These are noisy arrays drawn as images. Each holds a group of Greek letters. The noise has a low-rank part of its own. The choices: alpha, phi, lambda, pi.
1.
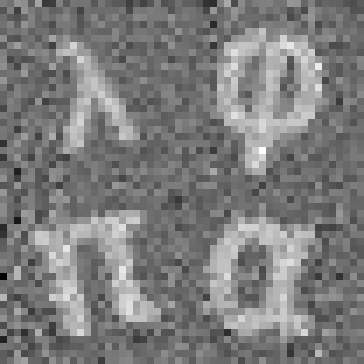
top left: light lambda; top right: light phi; bottom left: light pi; bottom right: light alpha
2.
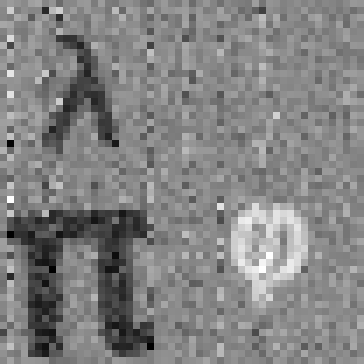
top left: dark lambda; bottom left: dark pi; bottom right: light phi
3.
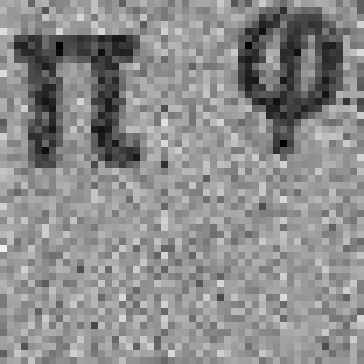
top left: dark pi; top right: dark phi
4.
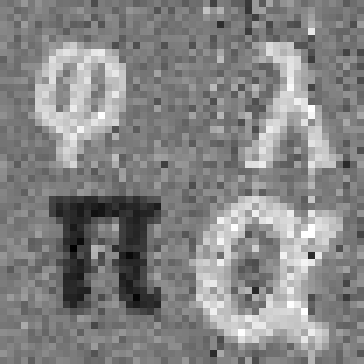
top left: light phi; top right: light lambda; bottom left: dark pi; bottom right: light alpha
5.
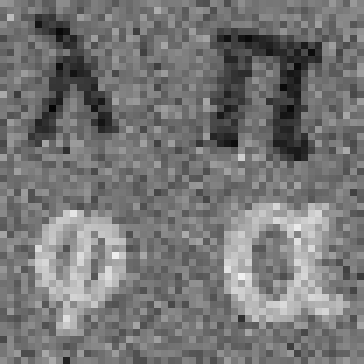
top left: dark lambda; top right: dark pi; bottom left: light phi; bottom right: light alpha
